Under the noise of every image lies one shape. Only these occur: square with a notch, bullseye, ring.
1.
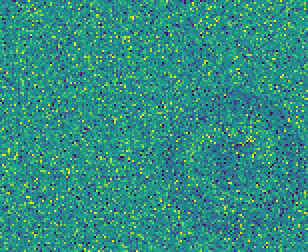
bullseye
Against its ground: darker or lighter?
darker
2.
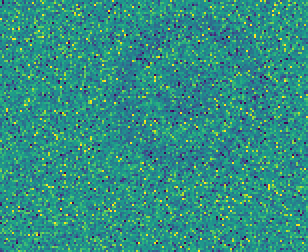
bullseye
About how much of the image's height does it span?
two thirds
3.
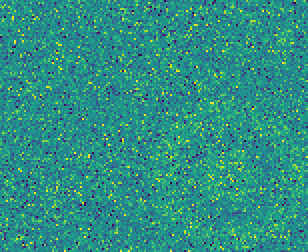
bullseye
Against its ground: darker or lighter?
lighter
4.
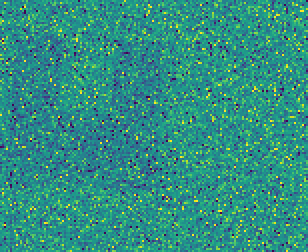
square with a notch
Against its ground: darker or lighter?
darker
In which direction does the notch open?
up
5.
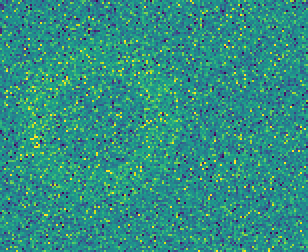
ring
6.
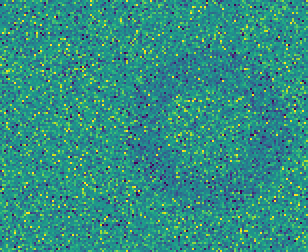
ring
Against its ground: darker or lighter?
darker
